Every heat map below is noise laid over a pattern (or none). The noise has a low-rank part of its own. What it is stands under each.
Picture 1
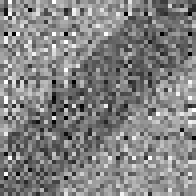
a diagonal band
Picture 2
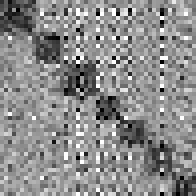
blocks along the diagonal
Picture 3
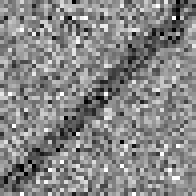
a diagonal band
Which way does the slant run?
bottom left to top right
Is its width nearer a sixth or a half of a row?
a sixth
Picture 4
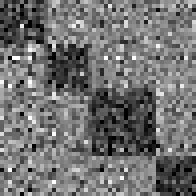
blocks along the diagonal
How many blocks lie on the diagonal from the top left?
4
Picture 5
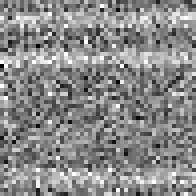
bands of rows
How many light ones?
3
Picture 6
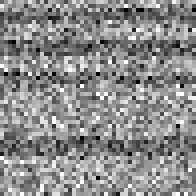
bands of rows
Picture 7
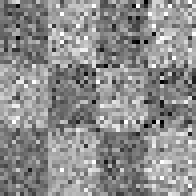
a checkerboard
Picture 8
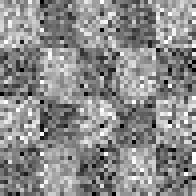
a checkerboard
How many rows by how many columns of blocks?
4 by 5
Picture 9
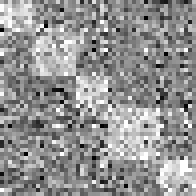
blocks along the diagonal
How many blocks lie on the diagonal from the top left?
5
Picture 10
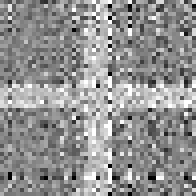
bands of rows crossing bands of columns
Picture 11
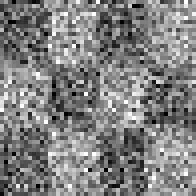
a checkerboard
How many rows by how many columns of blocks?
3 by 4
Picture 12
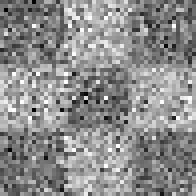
a checkerboard
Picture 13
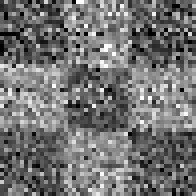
a checkerboard
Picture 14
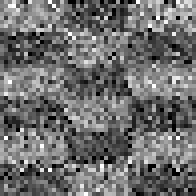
a checkerboard
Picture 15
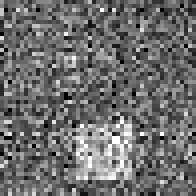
one block
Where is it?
bottom middle
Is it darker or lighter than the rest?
lighter
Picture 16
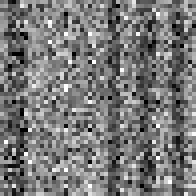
bands of columns
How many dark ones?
4
